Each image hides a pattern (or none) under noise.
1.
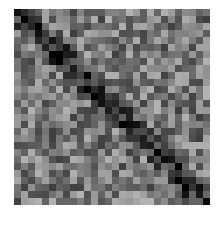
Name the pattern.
a diagonal band
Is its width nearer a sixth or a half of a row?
a sixth
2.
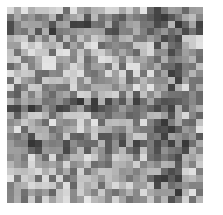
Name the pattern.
bands of rows crossing bands of columns
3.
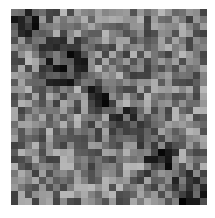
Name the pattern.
blocks along the diagonal
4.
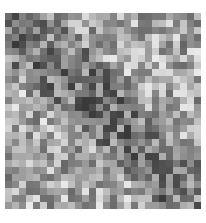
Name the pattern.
a diagonal band
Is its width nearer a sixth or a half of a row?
a half
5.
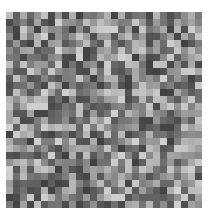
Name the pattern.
only noise
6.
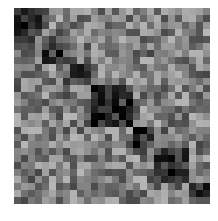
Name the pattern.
blocks along the diagonal
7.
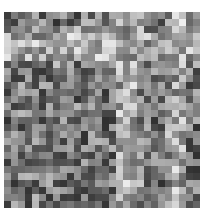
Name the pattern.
bands of rows crossing bands of columns
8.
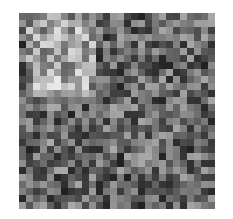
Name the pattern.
one block
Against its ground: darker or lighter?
lighter
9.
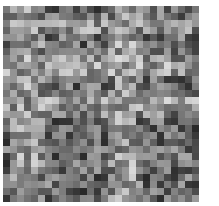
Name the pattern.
bands of rows crossing bands of columns
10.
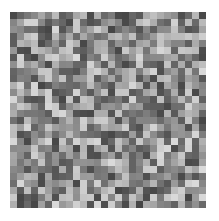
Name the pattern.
only noise
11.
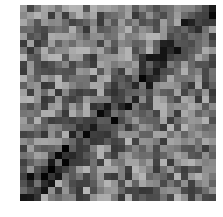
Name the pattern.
a diagonal band
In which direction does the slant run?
bottom left to top right
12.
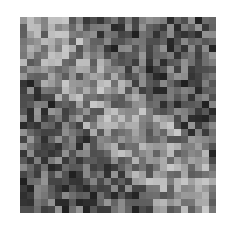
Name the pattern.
a diagonal band
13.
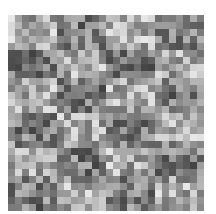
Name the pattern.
a checkerboard
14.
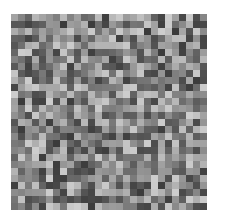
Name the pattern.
only noise
